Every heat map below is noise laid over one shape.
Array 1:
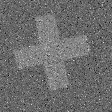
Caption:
light cross
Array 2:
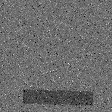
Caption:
dark bar
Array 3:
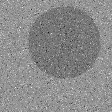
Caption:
dark disc
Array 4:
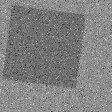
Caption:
dark square
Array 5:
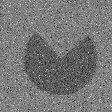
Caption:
dark disc with a wedge cut out
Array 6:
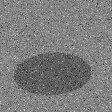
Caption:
dark ellipse
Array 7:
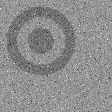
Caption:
dark bullseye
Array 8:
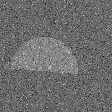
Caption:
light half disc
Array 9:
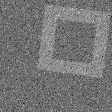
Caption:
light square frame
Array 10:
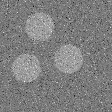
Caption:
light three dots
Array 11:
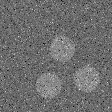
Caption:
light three dots
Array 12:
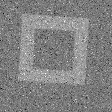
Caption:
light square frame
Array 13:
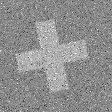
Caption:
light cross
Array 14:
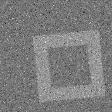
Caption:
light square frame
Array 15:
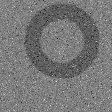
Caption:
dark ring
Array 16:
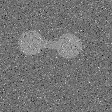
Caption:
light dumbbell
